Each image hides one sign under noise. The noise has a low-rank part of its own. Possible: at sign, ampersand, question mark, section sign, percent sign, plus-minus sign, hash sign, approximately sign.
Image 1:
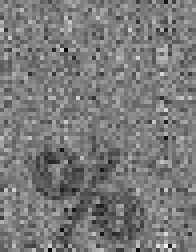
percent sign
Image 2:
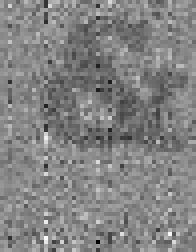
ampersand
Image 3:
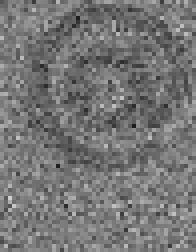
at sign
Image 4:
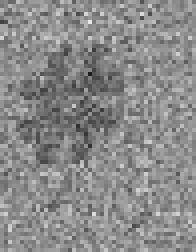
hash sign
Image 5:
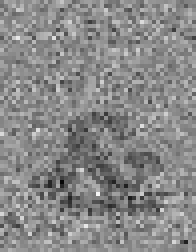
ampersand
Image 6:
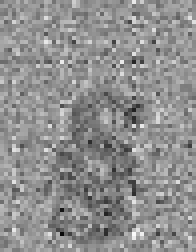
section sign
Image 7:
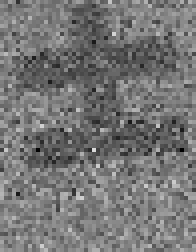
plus-minus sign
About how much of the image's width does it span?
nearly all
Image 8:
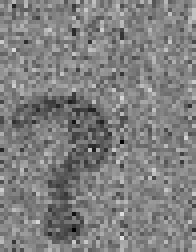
question mark
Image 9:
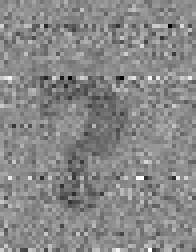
question mark
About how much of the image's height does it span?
half
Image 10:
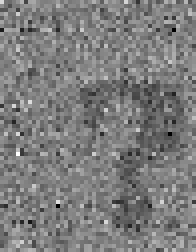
question mark
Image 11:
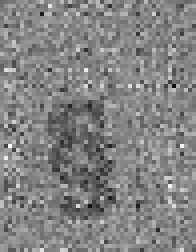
section sign
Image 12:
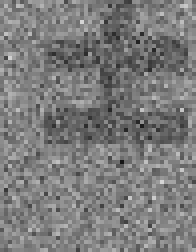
plus-minus sign
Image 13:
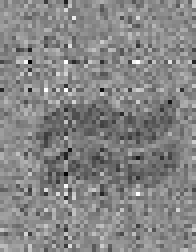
approximately sign
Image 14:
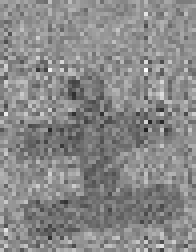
plus-minus sign
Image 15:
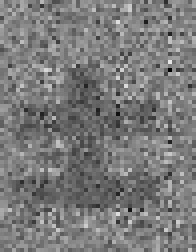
plus-minus sign
